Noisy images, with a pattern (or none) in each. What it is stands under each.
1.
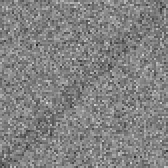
a diagonal band
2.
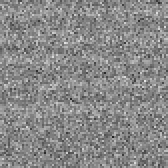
bands of rows
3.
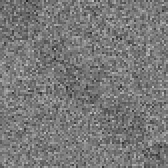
blocks along the diagonal
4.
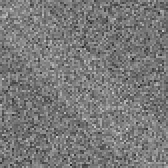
a diagonal band
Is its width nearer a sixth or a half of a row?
a half
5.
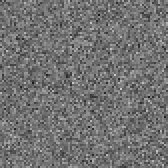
only noise
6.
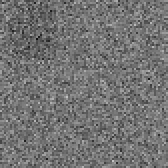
one block
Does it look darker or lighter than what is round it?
darker
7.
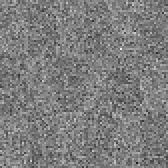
a checkerboard
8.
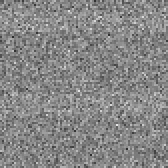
bands of rows
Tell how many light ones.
2
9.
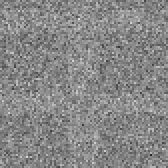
bands of rows crossing bands of columns
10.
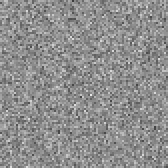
only noise
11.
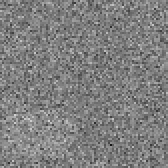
one block
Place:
bottom left
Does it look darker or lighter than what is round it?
lighter
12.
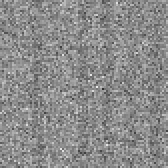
bands of columns
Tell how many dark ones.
5
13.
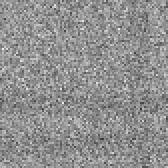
bands of rows crossing bands of columns
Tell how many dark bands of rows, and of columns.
2 and 1
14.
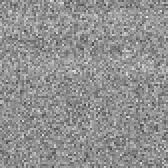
bands of rows
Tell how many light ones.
2
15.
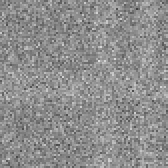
bands of rows crossing bands of columns
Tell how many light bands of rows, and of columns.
1 and 2
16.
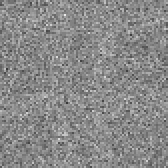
bands of rows crossing bands of columns
